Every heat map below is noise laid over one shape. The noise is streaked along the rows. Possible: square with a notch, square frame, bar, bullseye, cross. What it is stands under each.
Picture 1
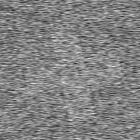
light cross
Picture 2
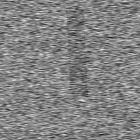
dark bar
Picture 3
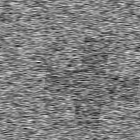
dark cross
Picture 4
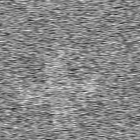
light cross
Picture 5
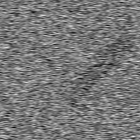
dark bar
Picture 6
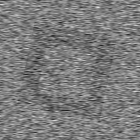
dark square frame
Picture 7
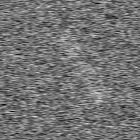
light bar
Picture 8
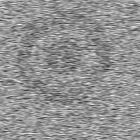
dark bullseye
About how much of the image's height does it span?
two thirds
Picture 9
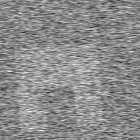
light square with a notch
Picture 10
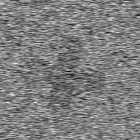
dark cross
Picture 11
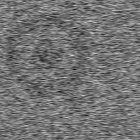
dark bullseye
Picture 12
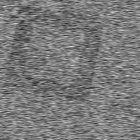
dark square frame
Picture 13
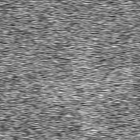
light cross
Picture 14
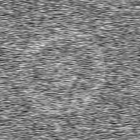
light bullseye
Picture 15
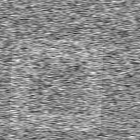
light square frame
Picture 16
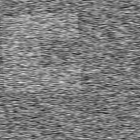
light square with a notch
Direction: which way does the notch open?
right
